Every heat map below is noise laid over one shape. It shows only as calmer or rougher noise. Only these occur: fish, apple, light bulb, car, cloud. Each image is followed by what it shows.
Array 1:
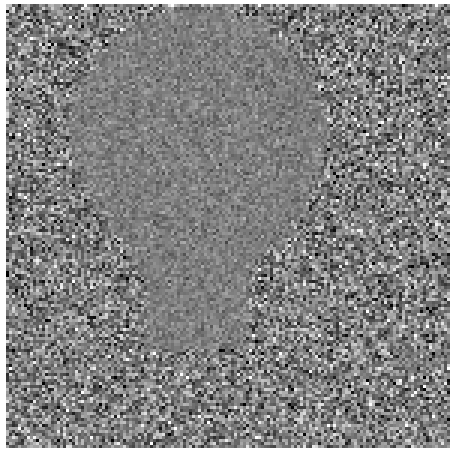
light bulb
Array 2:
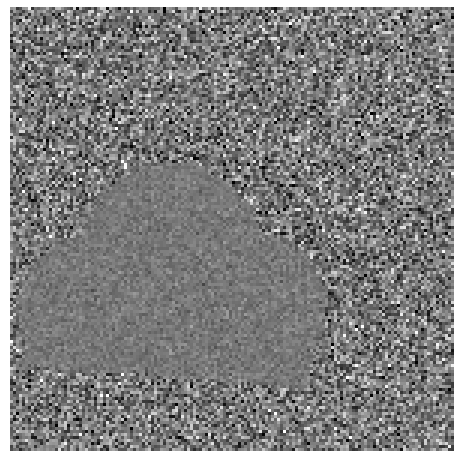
cloud
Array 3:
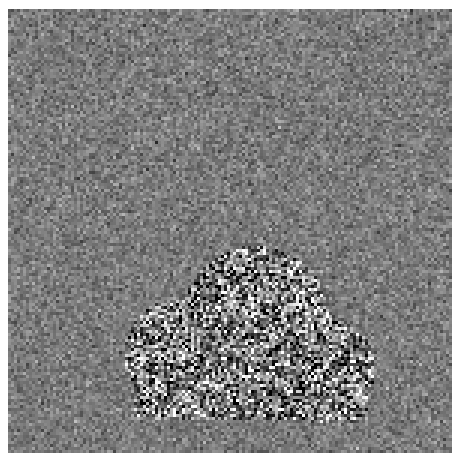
cloud
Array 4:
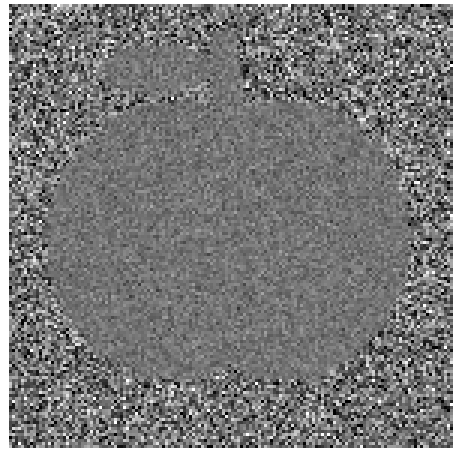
apple
